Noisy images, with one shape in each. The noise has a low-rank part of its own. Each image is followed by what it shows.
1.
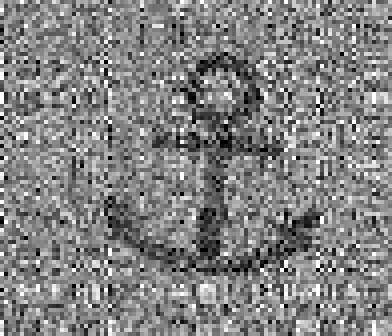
anchor
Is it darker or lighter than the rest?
darker
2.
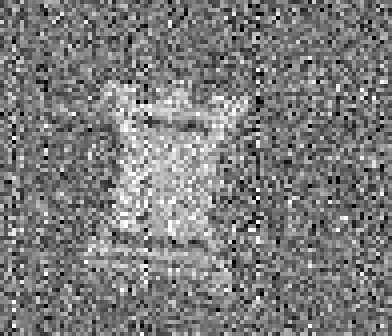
chess rook
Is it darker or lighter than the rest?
lighter
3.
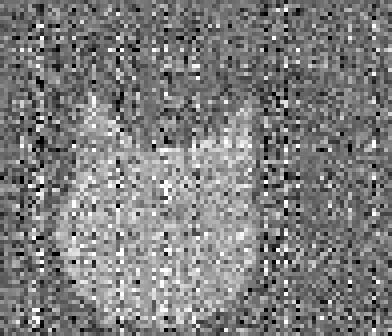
cat's head
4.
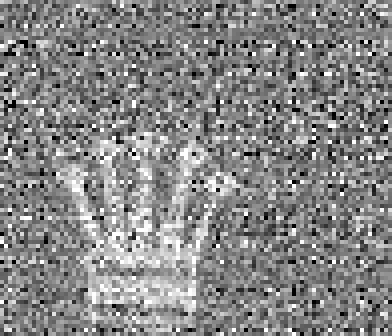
chess queen
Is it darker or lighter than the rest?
lighter
